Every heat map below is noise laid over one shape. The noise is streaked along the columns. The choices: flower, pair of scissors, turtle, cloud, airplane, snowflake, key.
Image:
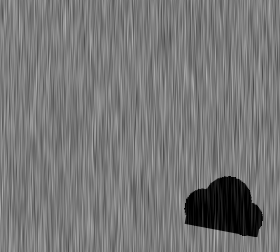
dark cloud, bottom right
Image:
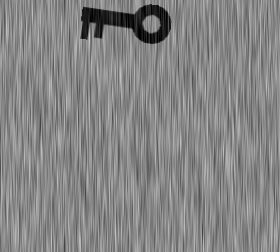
dark key, top middle
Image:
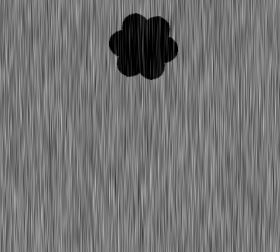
dark flower, top middle
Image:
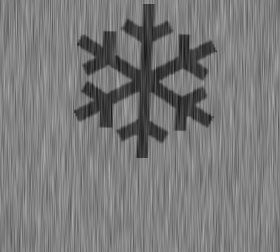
dark snowflake
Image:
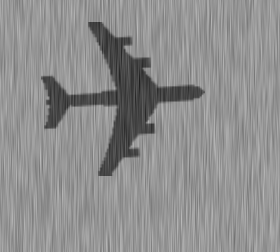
dark airplane
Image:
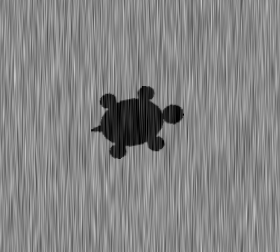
dark turtle, centre
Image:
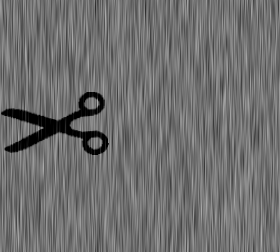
dark pair of scissors, middle left
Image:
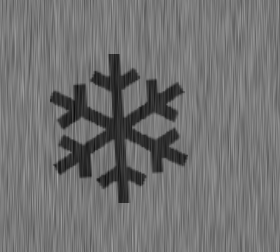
dark snowflake
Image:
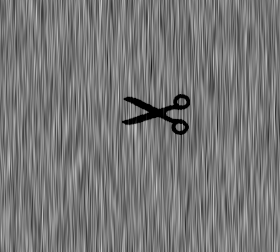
dark pair of scissors, centre
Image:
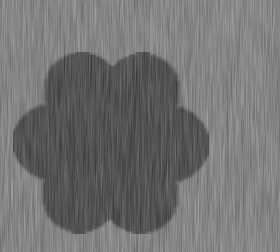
dark flower
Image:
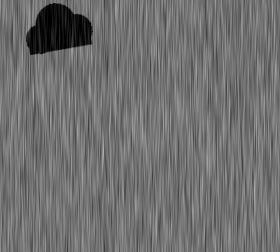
dark cloud, top left
